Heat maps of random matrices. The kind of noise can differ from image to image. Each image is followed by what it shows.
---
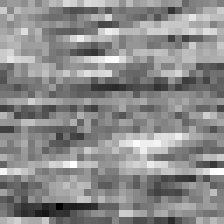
streaked along the rows
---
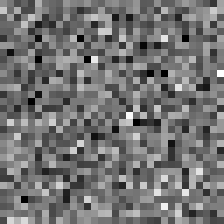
independent entries
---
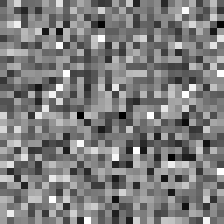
low rank plus noise
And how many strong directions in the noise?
five to eight
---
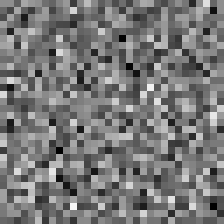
independent entries
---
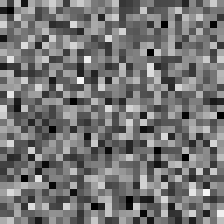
independent entries
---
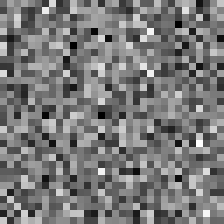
low rank plus noise
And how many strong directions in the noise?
five to eight
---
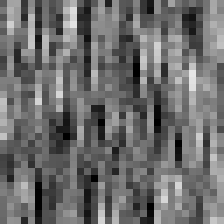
streaked along the columns
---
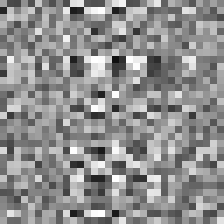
low rank plus noise
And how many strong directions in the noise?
one
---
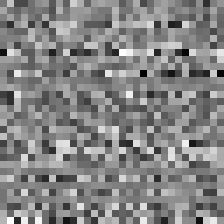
rows of uneven size
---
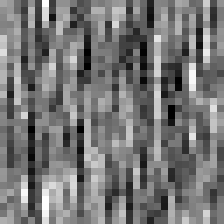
streaked along the columns
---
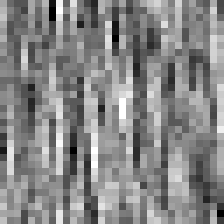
streaked along the columns
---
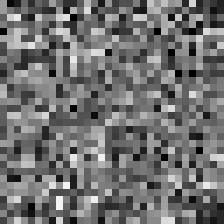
low rank plus noise
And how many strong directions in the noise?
five to eight
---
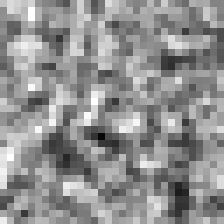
blotchy
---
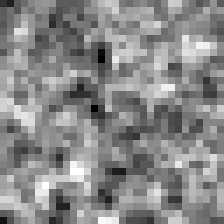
blotchy
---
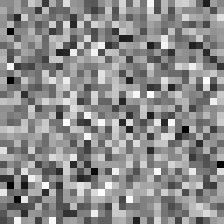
independent entries
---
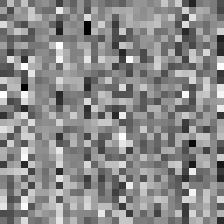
columns of uneven size
